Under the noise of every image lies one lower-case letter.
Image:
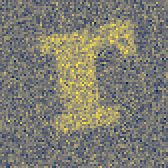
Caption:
light r
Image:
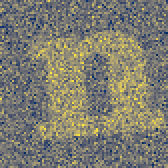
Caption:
light n
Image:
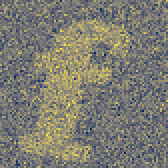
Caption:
light f
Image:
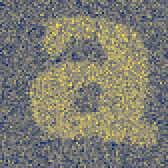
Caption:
light a
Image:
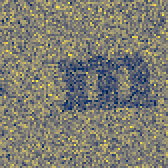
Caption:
dark m
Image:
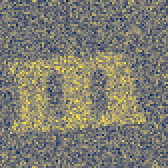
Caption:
light m
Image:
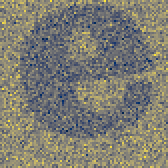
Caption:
dark e
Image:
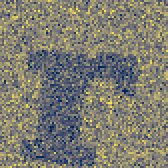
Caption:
dark r
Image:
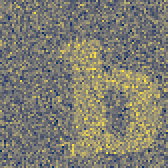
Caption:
light b
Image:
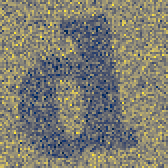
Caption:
dark d
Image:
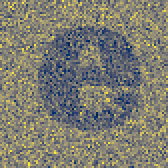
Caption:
dark e
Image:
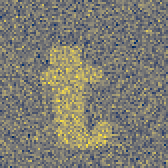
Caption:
light t
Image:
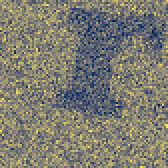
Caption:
dark r
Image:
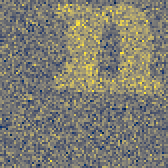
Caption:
light n
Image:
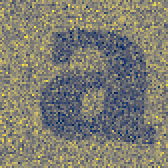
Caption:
dark a
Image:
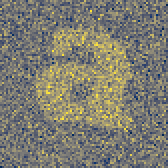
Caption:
light a
